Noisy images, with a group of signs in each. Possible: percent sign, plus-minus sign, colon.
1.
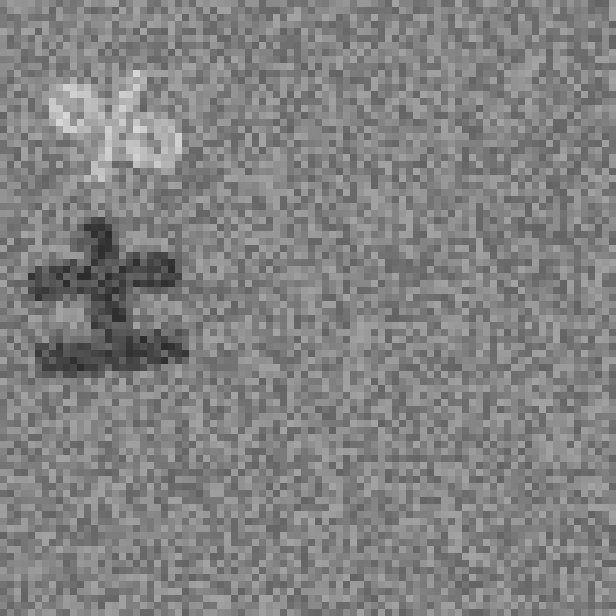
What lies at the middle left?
plus-minus sign
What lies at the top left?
percent sign
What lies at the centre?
nothing
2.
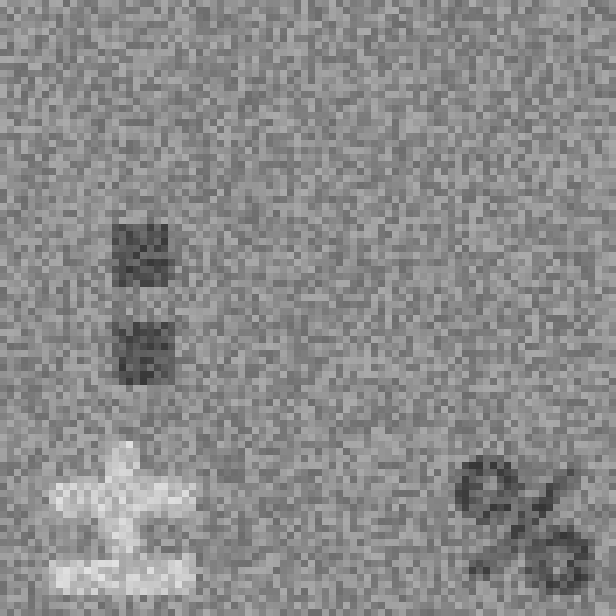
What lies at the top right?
nothing
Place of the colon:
middle left
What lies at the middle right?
nothing
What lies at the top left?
nothing
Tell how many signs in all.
3
